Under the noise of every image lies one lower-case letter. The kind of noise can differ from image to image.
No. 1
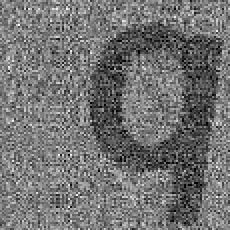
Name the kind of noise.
low rank plus noise
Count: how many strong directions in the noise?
three or four
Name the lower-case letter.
q
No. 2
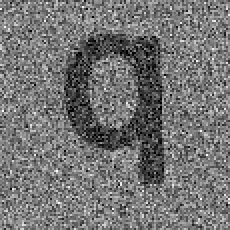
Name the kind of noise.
independent entries
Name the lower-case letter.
q
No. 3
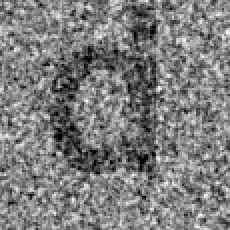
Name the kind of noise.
blotchy
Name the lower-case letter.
d
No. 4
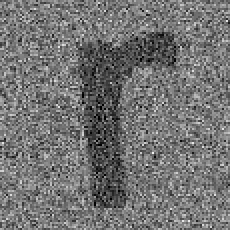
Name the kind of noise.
low rank plus noise
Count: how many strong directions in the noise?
five to eight
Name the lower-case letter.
r
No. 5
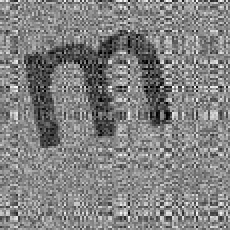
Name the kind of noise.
low rank plus noise
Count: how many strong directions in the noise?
one
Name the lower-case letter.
m
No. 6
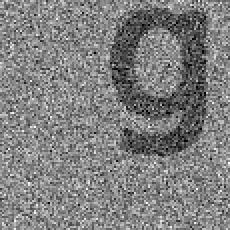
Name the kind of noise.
independent entries
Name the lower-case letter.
g
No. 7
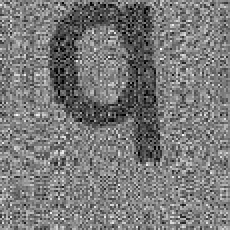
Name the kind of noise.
low rank plus noise
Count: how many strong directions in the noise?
three or four
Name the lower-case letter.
q
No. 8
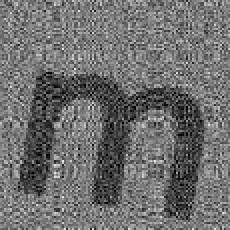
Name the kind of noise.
low rank plus noise
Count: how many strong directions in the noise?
two
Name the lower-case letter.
m
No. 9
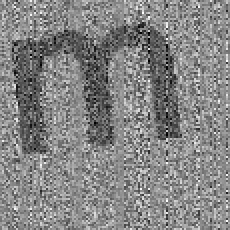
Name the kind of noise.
columns of uneven size
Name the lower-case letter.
m
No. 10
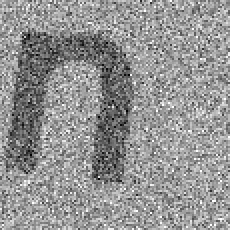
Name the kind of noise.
independent entries
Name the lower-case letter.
n
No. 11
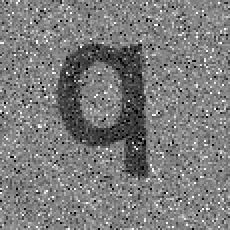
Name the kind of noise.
heavy tails
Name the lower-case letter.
q
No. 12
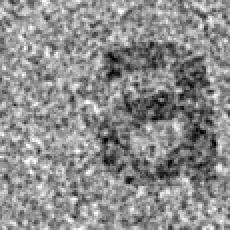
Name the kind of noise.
blotchy
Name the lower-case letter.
a
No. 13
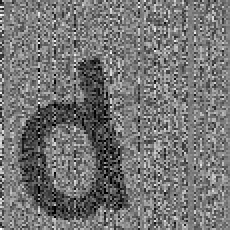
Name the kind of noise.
columns of uneven size
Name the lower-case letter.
d
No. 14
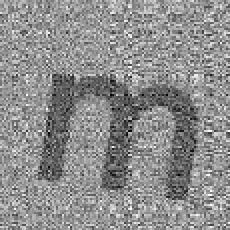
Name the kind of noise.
low rank plus noise
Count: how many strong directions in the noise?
three or four
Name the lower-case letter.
m
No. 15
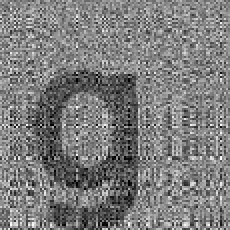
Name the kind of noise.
low rank plus noise
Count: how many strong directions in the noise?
two
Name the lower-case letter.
g
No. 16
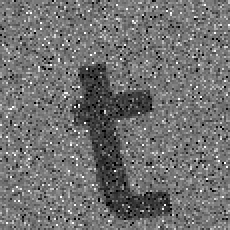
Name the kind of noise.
heavy tails
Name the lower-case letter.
t
